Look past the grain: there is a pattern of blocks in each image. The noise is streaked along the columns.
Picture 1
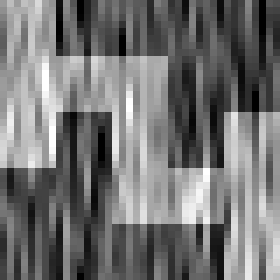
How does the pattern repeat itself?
the same after a half turn
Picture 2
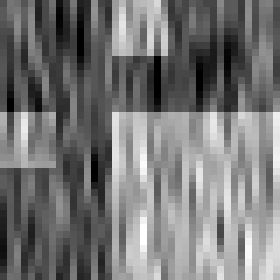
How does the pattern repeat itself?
mirrored about the diagonal from the top left
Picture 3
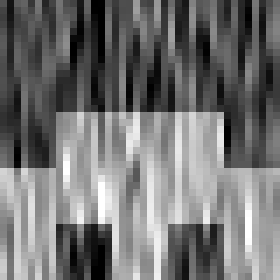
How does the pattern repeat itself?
left and right mirror each other
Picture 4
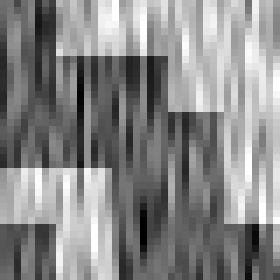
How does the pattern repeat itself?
mirrored about the diagonal from the bottom left
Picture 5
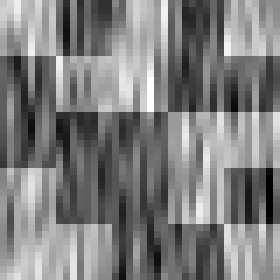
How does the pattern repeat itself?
mirrored about the diagonal from the bottom left
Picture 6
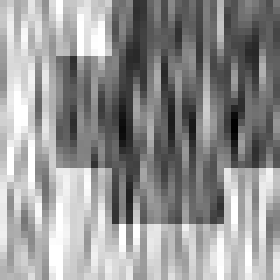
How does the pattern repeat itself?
mirrored about the diagonal from the bottom left
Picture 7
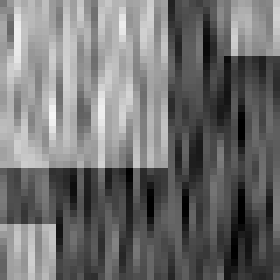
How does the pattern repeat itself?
mirrored about the diagonal from the top left
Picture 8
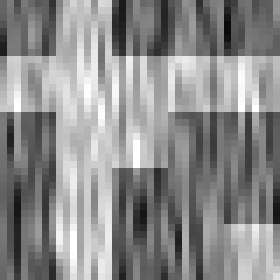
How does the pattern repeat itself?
mirrored about the diagonal from the top left
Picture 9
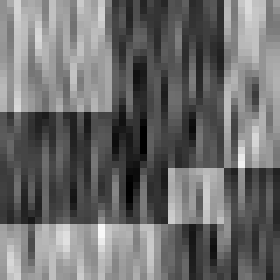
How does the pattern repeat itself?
mirrored about the diagonal from the top left
